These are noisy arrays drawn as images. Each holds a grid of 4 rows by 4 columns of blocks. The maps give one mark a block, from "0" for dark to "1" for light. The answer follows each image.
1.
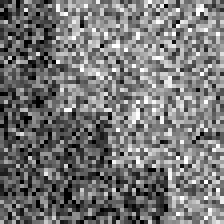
0111
0111
0011
0001
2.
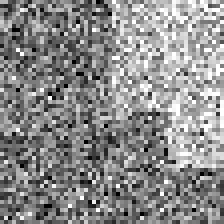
0011
0011
0001
0000
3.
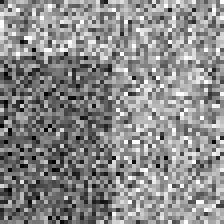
1111
0011
0011
0011
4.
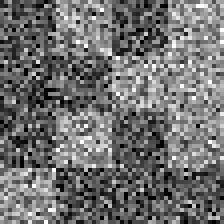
0101
0011
0101
1000
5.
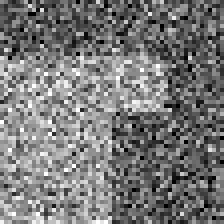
0000
1110
1100
1100
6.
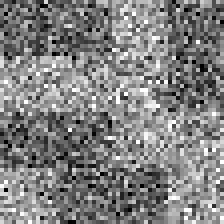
0010
1110
0011
1001
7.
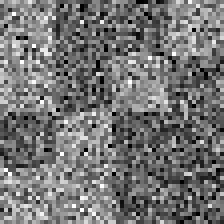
1001
1010
0100
1100
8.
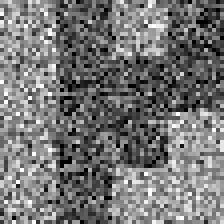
1010
1000
1001
1011
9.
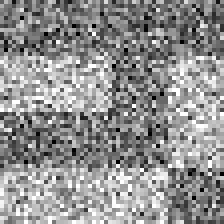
0000
1101
0001
1110
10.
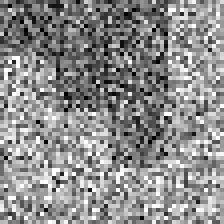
0001
1001
1101
1111
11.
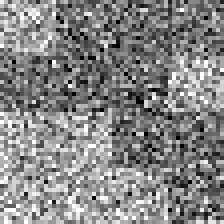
1000
0001
1100
1110
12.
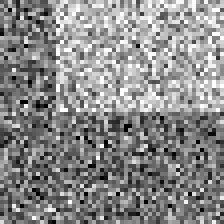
0111
0111
0000
0000
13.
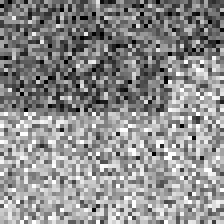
0000
0001
1111
1111
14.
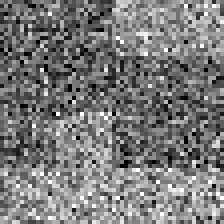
0011
0000
0100
1111
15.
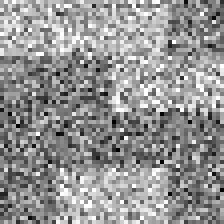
1110
0011
0000
0110
